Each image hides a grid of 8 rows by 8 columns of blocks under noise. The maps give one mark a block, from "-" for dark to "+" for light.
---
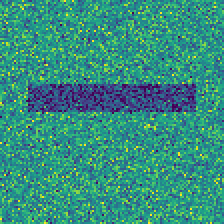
+ + + + + + + +
+ + + + + + + +
+ + + + + + + +
+ - - - - - - +
+ + + + + + + +
+ + + + + + + +
+ + + + + + + +
+ + + + + + + +
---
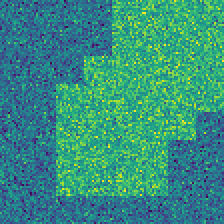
- - - - + + + +
- - - - + + + +
- - - + + + + +
- - + + + + + +
- - + + + + + -
- - + + + + - -
- - + + + + - -
- - - - - - - -
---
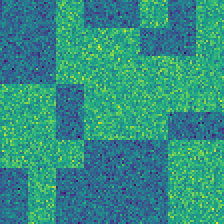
- - + - - + - +
- - + + + - - +
- - + + + + + +
+ + - + + + + +
+ + - + + + - -
+ + + - - - + +
- + - - - - + +
- + - - - - + +
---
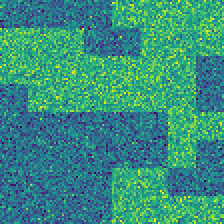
- - - - + + + +
+ + + - - + + +
+ + + + + + + -
- + + + + + + -
- - - - - - + +
- - - - - - + -
- - - - + + - -
- - - - + + + +
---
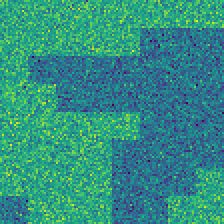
+ + + + + + + +
+ + + + + - - -
+ - - - - - - -
+ + - - - - - -
+ + + + + - - -
+ + + + - - - -
+ + + + - - - +
- + + + - - + +
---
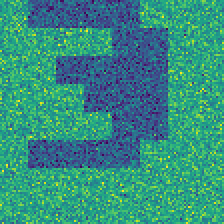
+ - - - - + + +
+ + + + - - + +
+ + - - - - + +
+ + + - - - + +
+ + + + - - + +
+ - - - - + + +
+ + + + + + + +
+ + + + + + + +
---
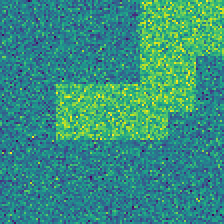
- - - - - + + +
- - - - - + + +
- - - - - + + -
- - + + + + + -
- - + + + + - -
- - - - - - - -
- - - - - - - -
- - - - - - - -
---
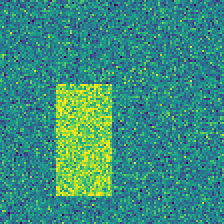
- - - - - - - -
- - - - - - - -
- - - - - - - -
- - + + - - - -
- - + + - - - -
- - + + - - - -
- - + + - - - -
- - - - - - - -
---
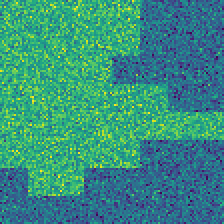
+ + + + + - - -
+ + + + + - - -
+ + + + - - - -
+ + + + + + - -
+ + + + + + + +
+ + + + + - - -
- + + - - - - -
- - - - - - - -
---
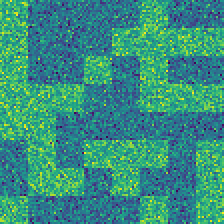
+ - - - - + - -
+ - - - + + + +
+ - - + - + - -
+ + + - - + + +
+ + - - - - - -
- + - + + + - +
- + + - + - - +
+ - - - - + - +
